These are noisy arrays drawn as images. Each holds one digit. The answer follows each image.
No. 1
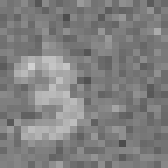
3
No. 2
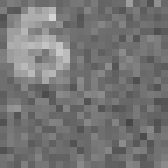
6
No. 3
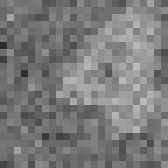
4
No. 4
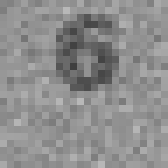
6
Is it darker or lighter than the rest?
darker
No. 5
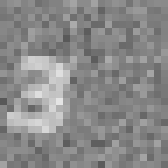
3
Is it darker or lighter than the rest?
lighter
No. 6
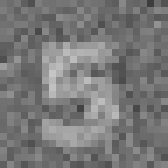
5
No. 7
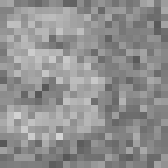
5
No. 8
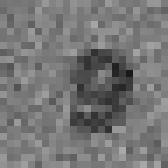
9
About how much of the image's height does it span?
half
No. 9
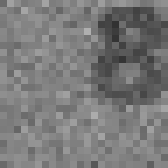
8
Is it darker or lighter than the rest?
darker
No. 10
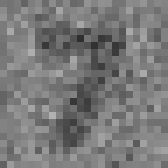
7
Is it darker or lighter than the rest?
darker
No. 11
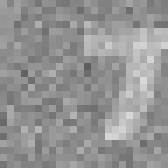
7
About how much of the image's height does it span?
two thirds
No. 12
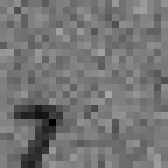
7
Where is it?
bottom left
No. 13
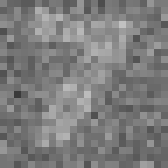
7
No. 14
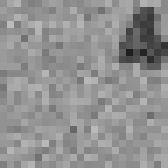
4
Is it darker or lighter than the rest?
darker
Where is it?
top right
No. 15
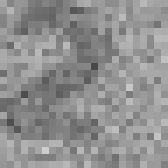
2
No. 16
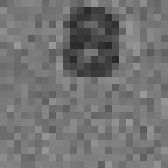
8
